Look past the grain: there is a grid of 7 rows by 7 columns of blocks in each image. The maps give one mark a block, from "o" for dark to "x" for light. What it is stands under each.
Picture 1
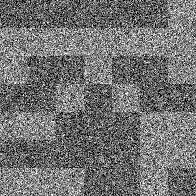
o o o o o o x
x x x x x x x
x o o x o o x
o o x o x o o
x x o o o x x
o o o o o x x
x x x o o x o
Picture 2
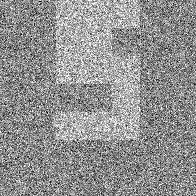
o o x x x o o
o o x x o o o
o o x x x o o
o o o o x o o
o o x x x o o
o o o o o o o
o o o o o o o
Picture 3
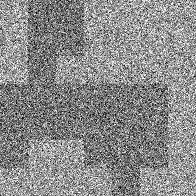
x o o x x x x
x o o x x x x
x o x x x x x
o o o o o o x
o o o o o o x
o x x o o o x
x x x x o x x
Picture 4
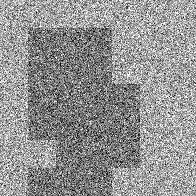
x x x x x x x
x o o o x x x
x o o o x x x
x o o o o x x
x o o o o x x
x x o o o x x
x o o o x x x
